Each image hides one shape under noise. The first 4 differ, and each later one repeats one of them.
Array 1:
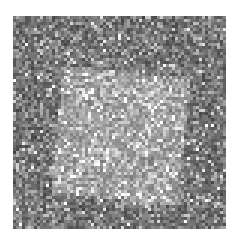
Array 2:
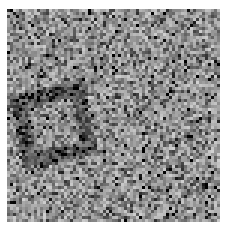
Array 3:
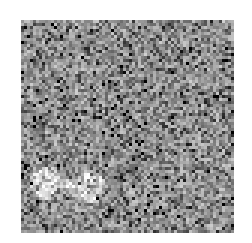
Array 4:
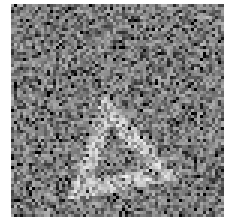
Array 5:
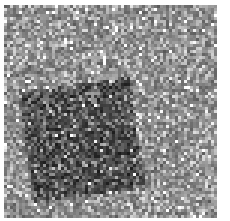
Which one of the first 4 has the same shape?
1
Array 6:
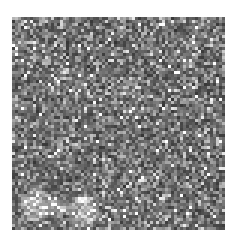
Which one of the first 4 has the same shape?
3
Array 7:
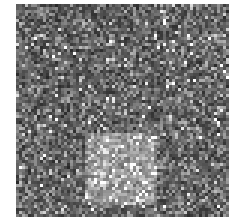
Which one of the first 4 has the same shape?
1
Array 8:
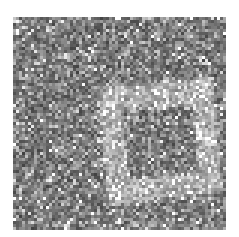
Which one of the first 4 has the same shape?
2
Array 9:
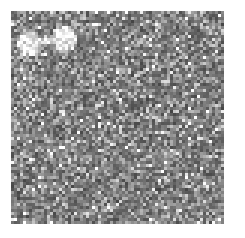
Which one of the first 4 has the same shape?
3
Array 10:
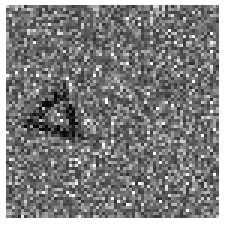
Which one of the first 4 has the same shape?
4
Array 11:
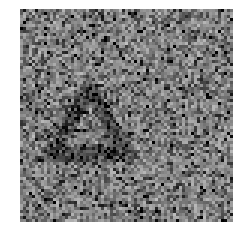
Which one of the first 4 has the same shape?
4
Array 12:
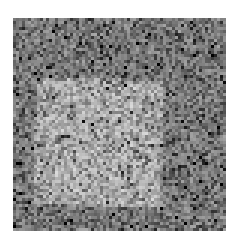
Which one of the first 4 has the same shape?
1
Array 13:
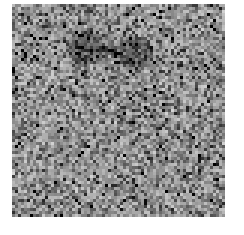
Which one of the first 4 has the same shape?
3
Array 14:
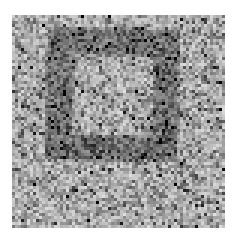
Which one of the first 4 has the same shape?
2
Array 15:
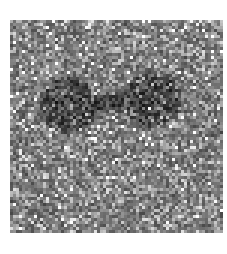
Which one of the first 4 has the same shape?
3
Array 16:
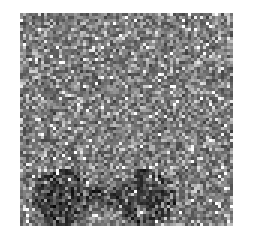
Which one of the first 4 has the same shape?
3
